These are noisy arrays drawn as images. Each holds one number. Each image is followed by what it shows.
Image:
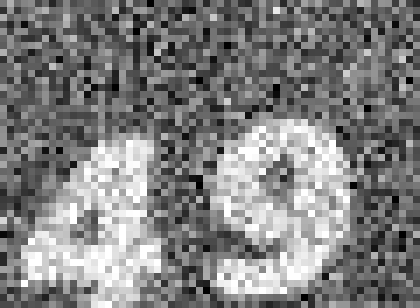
49
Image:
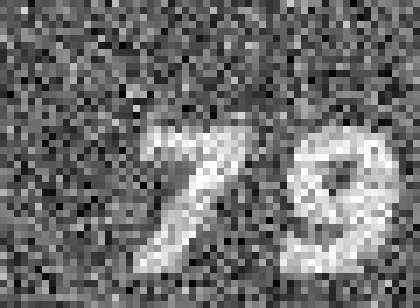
79
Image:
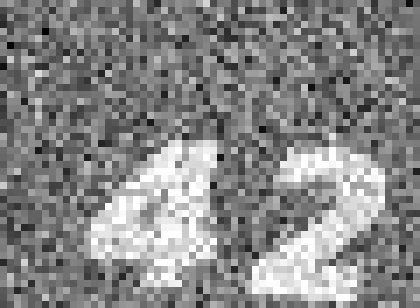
42
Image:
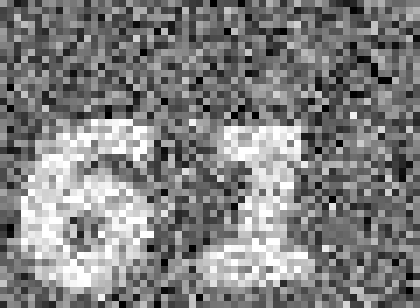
61
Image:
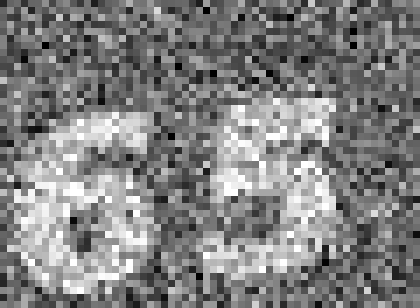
65
